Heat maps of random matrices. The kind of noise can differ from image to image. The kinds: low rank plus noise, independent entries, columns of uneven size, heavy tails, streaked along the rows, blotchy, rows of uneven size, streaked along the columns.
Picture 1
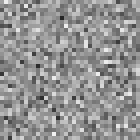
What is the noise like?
independent entries
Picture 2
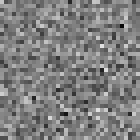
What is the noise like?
independent entries
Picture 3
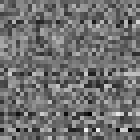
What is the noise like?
rows of uneven size
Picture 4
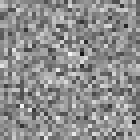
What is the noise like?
independent entries
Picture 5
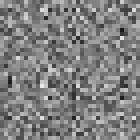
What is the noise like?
low rank plus noise
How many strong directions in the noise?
one
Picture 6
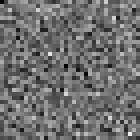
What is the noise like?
independent entries
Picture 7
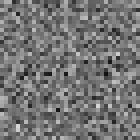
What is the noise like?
low rank plus noise
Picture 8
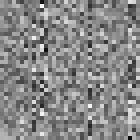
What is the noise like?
columns of uneven size
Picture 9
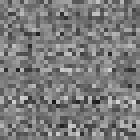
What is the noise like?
rows of uneven size
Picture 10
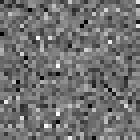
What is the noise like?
heavy tails
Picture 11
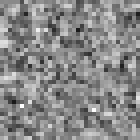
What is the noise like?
blotchy
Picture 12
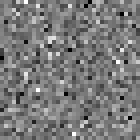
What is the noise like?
heavy tails
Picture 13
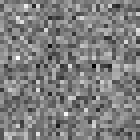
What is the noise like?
low rank plus noise
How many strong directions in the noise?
two
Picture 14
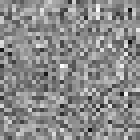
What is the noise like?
low rank plus noise
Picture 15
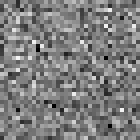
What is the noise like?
low rank plus noise
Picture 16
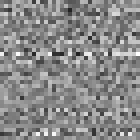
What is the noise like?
rows of uneven size
